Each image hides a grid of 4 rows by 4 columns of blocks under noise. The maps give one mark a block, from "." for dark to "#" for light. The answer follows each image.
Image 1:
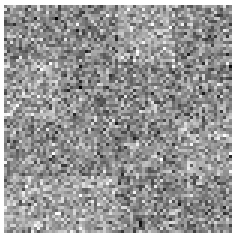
. . # .
# . . .
. . . #
# # . .
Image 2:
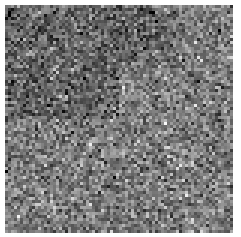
. . . #
. . # #
# # # #
# # # #
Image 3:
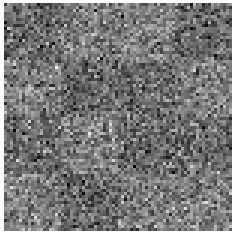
. # # .
# . . #
. # . .
# . # #
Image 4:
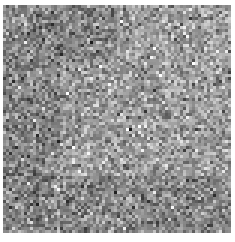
. . # #
. # # #
. # # #
. . . .
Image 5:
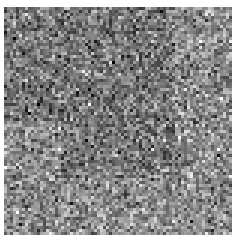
. . . #
. . . #
# . . #
# # # #
